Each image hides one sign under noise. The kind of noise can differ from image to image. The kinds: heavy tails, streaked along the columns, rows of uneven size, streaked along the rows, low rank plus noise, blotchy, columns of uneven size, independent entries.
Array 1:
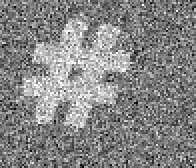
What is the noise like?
independent entries
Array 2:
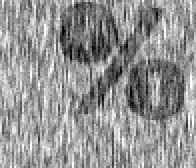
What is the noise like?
streaked along the columns
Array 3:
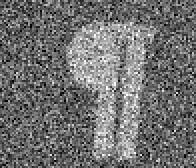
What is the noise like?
independent entries
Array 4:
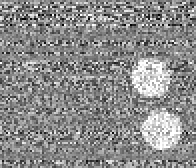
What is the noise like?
rows of uneven size
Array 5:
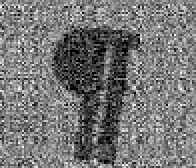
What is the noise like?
low rank plus noise
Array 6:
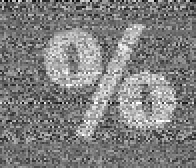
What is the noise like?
rows of uneven size
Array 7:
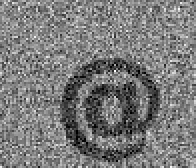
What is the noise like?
low rank plus noise
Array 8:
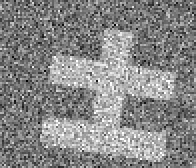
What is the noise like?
independent entries
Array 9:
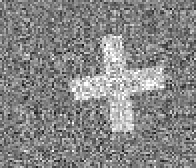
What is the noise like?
low rank plus noise
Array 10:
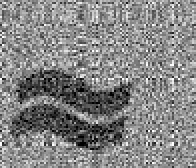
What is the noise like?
low rank plus noise
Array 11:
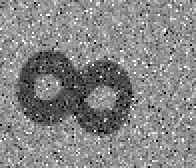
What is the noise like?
heavy tails
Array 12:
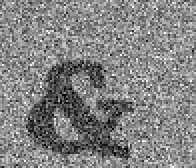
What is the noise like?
independent entries
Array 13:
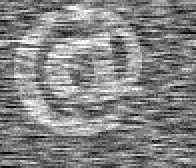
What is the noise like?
streaked along the rows
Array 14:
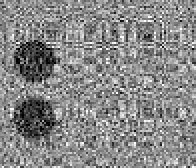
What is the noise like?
low rank plus noise
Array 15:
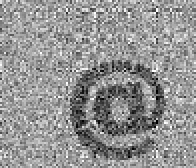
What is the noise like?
low rank plus noise
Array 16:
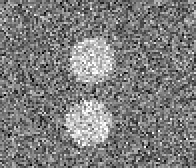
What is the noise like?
independent entries
